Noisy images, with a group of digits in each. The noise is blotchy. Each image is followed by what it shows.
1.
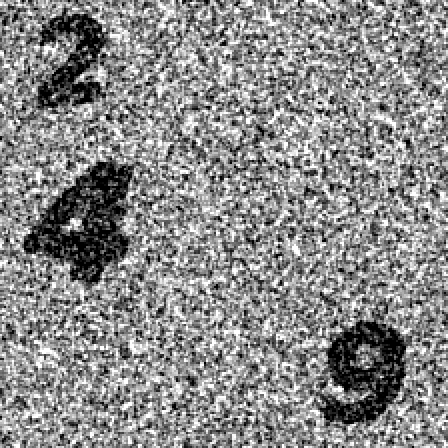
top left: 2; middle left: 4; bottom right: 9
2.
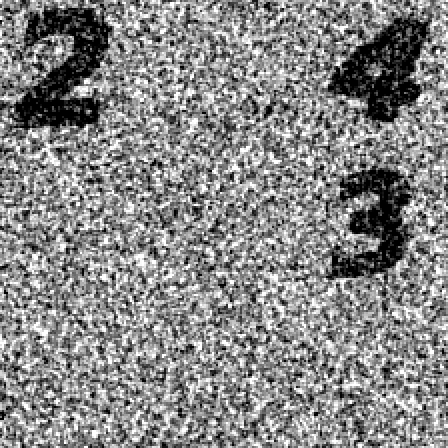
top left: 2; top right: 4; middle right: 3
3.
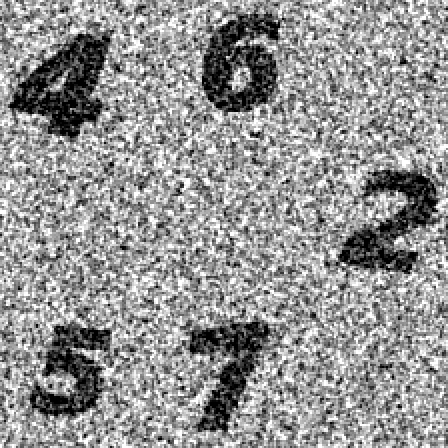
top left: 4; top middle: 6; middle right: 2; bottom left: 5; bottom middle: 7
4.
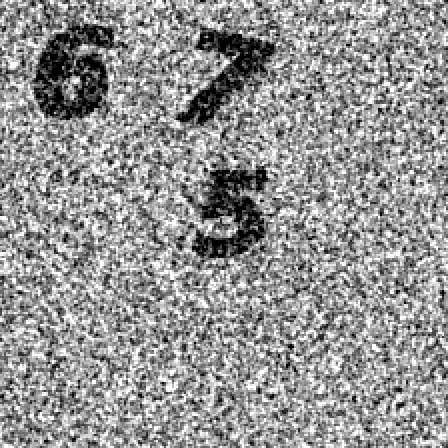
top left: 6; top middle: 7; centre: 5
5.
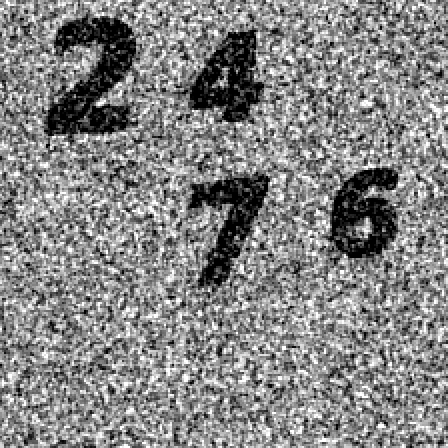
top left: 2; top middle: 4; centre: 7; middle right: 6
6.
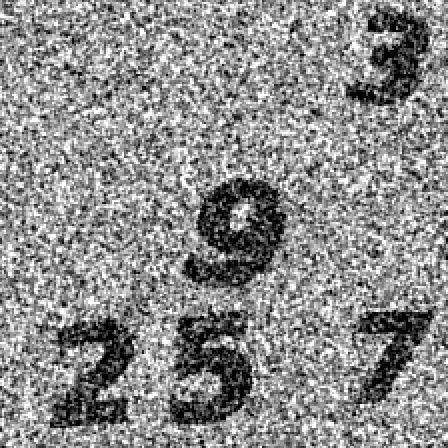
top right: 3; centre: 9; bottom left: 2; bottom middle: 5; bottom right: 7
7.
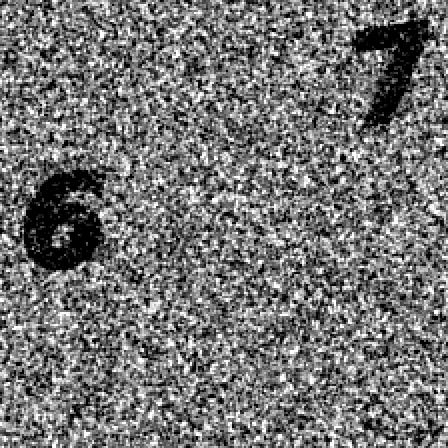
top right: 7; middle left: 6
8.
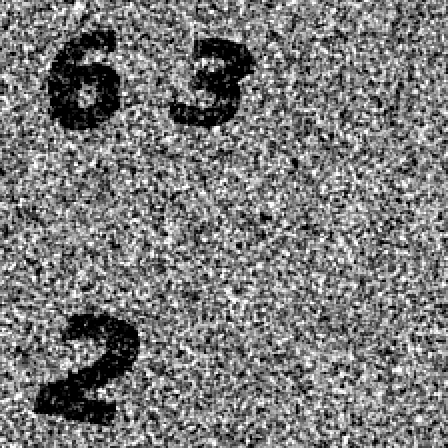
top left: 6; top middle: 3; bottom left: 2
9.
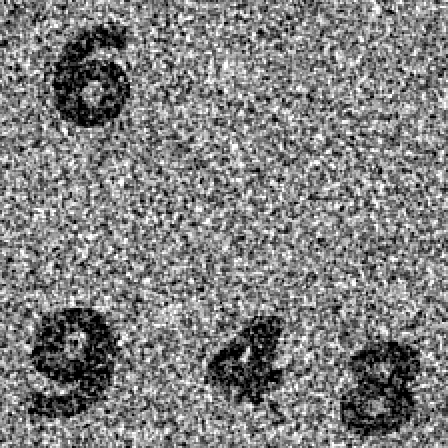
top left: 6; bottom left: 9; bottom middle: 4; bottom right: 8
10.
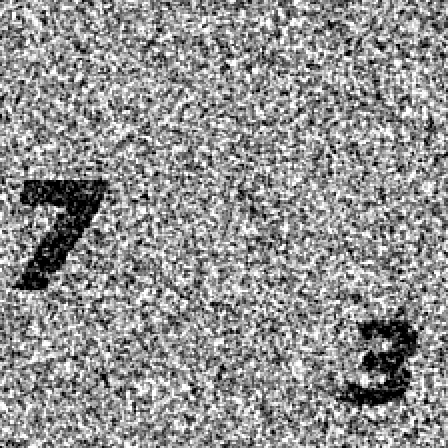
middle left: 7; bottom right: 3
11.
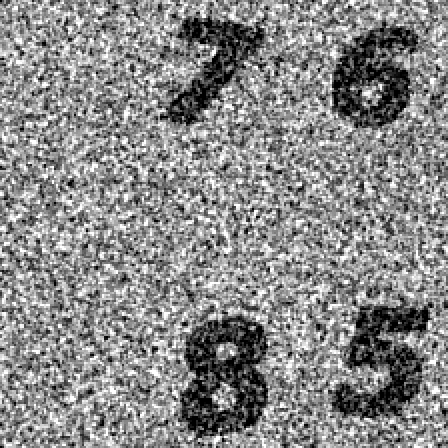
top middle: 7; top right: 6; bottom middle: 8; bottom right: 5
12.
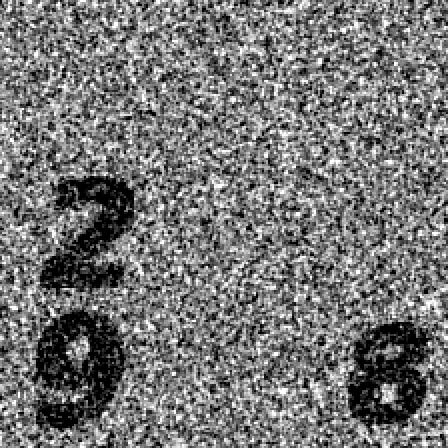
middle left: 2; bottom left: 9; bottom right: 8
